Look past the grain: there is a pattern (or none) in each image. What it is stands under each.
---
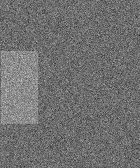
one block
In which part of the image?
middle left
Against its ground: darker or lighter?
lighter
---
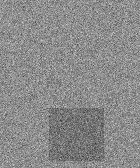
one block
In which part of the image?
bottom middle
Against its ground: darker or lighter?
darker
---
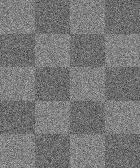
a checkerboard
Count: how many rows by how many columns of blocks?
5 by 4
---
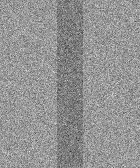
one band of columns
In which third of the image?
middle
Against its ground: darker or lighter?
darker
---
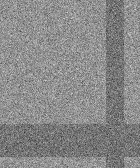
bands of rows crossing bands of columns
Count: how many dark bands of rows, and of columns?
1 and 1
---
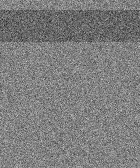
one band of rows
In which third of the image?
top
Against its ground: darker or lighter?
darker
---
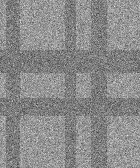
bands of rows crossing bands of columns
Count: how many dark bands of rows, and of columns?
2 and 3
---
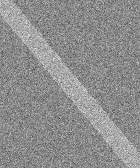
a diagonal band
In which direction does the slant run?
top left to bottom right
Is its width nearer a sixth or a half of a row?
a sixth
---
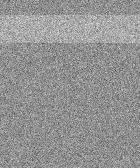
one band of rows
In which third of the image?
top
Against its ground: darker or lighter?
lighter
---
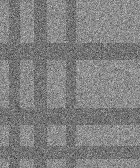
bands of rows crossing bands of columns
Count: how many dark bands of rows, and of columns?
3 and 3
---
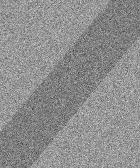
a diagonal band
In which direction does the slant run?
bottom left to top right
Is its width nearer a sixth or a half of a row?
a half
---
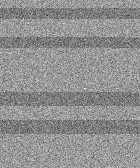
bands of rows
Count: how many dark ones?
4
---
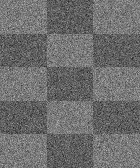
a checkerboard
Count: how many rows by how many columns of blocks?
5 by 3
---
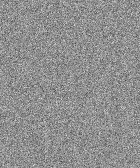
only noise
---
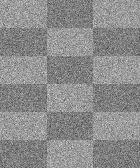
a checkerboard
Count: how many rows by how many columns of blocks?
6 by 3
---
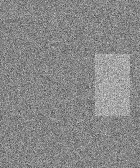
one block
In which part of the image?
middle right
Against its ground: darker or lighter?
lighter
